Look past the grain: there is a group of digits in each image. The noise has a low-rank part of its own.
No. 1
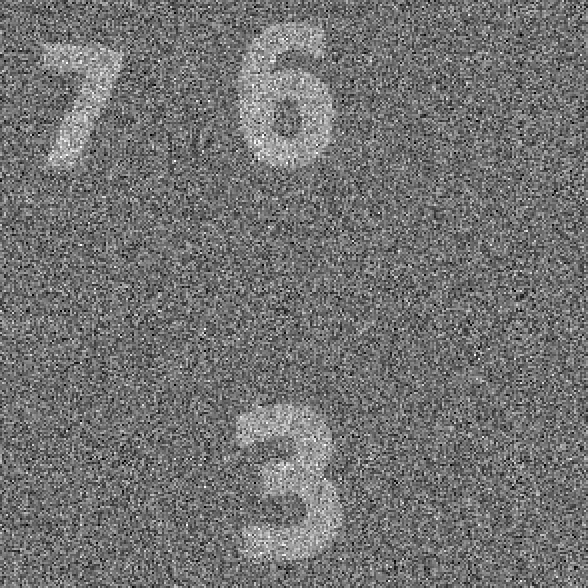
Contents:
top left: 7; top middle: 6; bottom middle: 3
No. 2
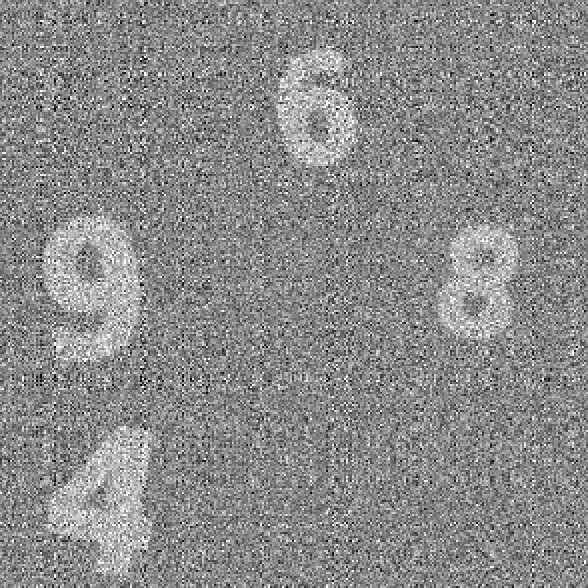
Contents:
top middle: 6; middle left: 9; middle right: 8; bottom left: 4
